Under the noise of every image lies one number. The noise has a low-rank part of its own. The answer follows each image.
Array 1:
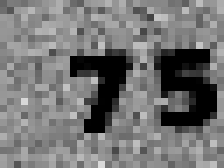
75
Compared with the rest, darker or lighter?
darker
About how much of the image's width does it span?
two thirds
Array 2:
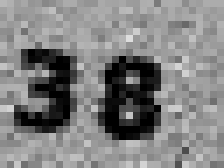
38
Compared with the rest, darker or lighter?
darker
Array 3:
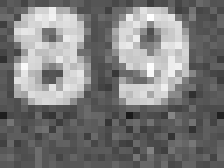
89
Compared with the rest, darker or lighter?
lighter
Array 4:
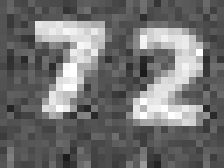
72
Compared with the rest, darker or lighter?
lighter
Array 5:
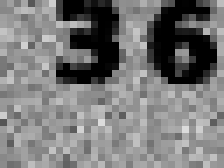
36
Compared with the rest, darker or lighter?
darker
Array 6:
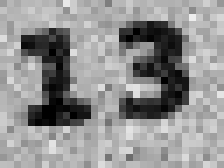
13
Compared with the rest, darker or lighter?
darker
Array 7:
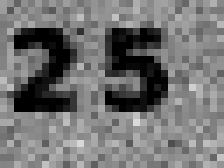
25
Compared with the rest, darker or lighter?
darker
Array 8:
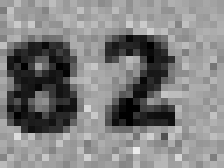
82
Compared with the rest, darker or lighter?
darker
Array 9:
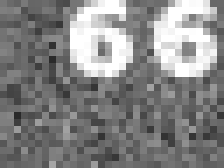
66
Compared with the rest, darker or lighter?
lighter
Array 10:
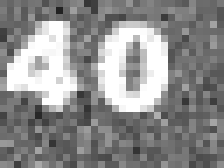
40
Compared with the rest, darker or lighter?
lighter
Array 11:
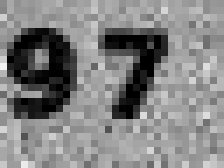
97
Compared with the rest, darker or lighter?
darker
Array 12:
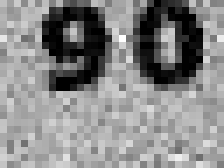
90
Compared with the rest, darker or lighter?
darker
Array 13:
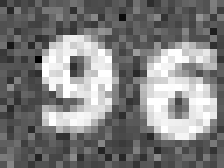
96
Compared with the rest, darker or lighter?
lighter
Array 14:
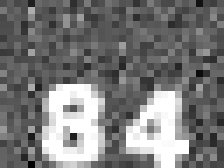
84
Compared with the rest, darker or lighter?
lighter
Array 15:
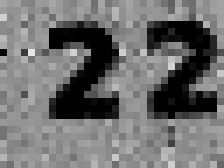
22
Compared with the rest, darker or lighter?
darker
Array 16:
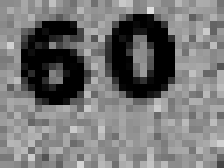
60
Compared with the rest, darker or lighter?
darker
